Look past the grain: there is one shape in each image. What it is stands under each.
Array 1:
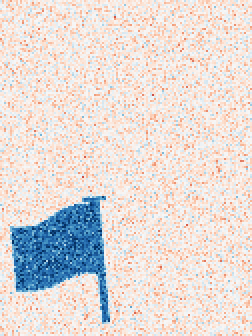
blue flag, bottom left
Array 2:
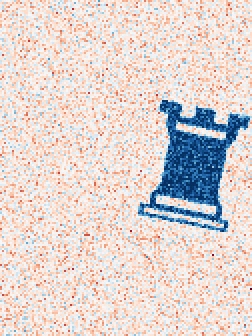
blue chess rook, middle right
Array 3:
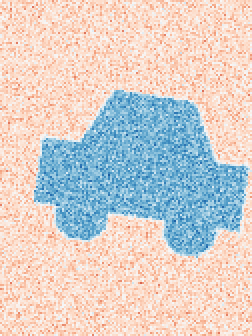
blue car
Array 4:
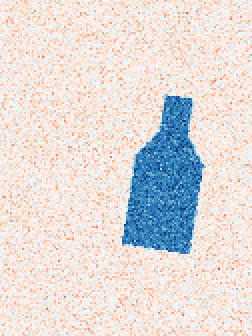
blue bottle
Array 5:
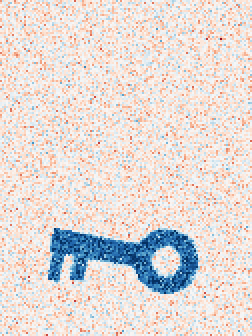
blue key
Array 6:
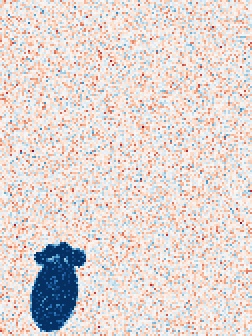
blue footprint, bottom left
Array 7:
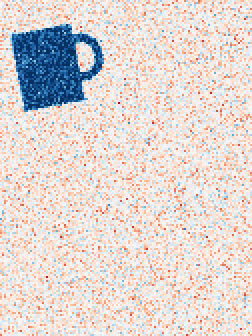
blue cup, top left
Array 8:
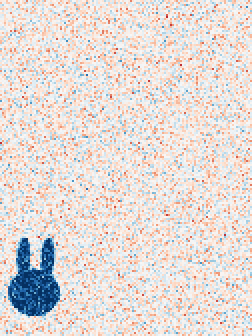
blue rabbit's head, bottom left
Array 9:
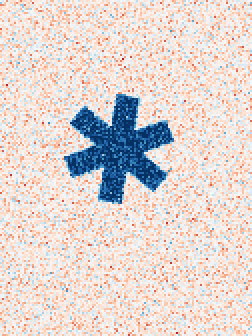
blue asterisk, centre
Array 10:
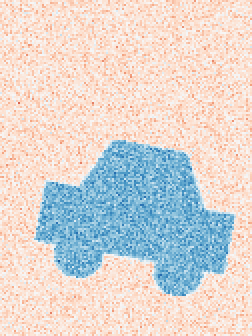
blue car
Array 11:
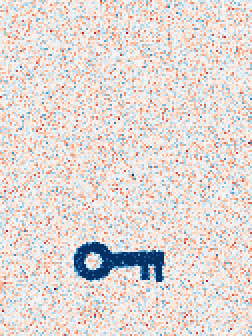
blue key, bottom middle
